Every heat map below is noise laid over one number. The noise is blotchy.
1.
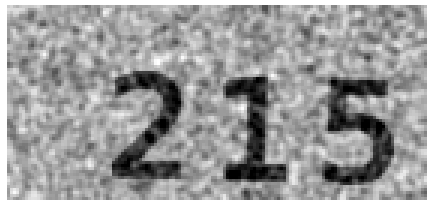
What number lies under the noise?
215
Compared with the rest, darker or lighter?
darker
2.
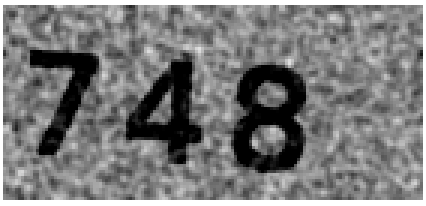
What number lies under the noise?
748
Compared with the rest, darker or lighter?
darker
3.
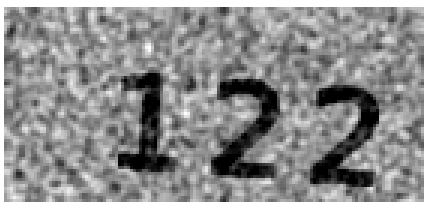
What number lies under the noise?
122
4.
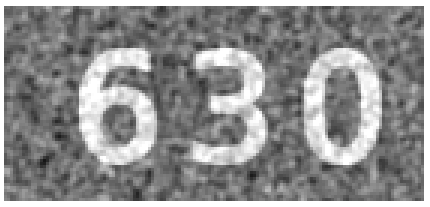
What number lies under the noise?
630
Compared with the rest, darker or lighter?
lighter
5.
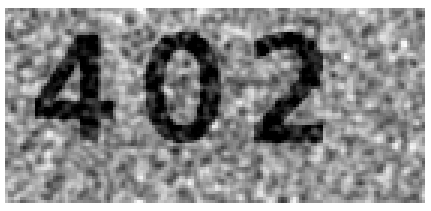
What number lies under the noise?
402
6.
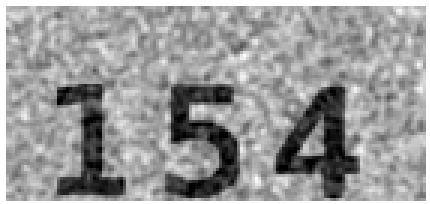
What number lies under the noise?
154
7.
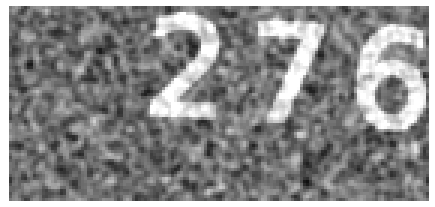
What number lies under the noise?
276
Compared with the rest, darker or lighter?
lighter
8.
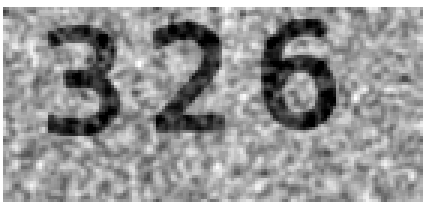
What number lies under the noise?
326
